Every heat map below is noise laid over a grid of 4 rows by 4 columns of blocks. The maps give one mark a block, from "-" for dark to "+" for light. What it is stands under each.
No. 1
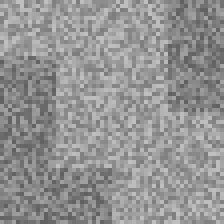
+ + + -
- + + -
- + + +
- - + +
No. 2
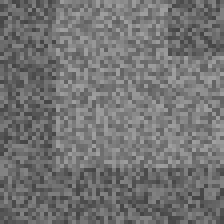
- + + -
- + + +
- + + +
- - - -
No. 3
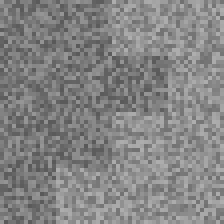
- - + +
- - - +
- - + +
- + + +
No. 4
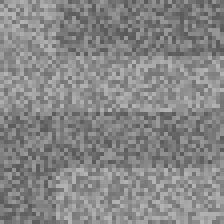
+ - - -
+ + + +
- - - -
- + + +
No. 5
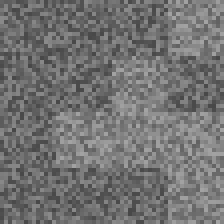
- - - +
- - + -
- + + +
- - - +
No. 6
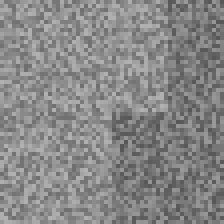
+ + + -
+ + + -
+ + - -
+ + - -
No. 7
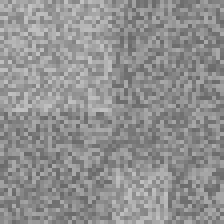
+ + - -
+ + - -
- - - -
- - + -
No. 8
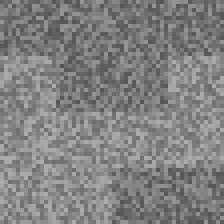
- - - -
+ - - +
+ + + +
+ + - -
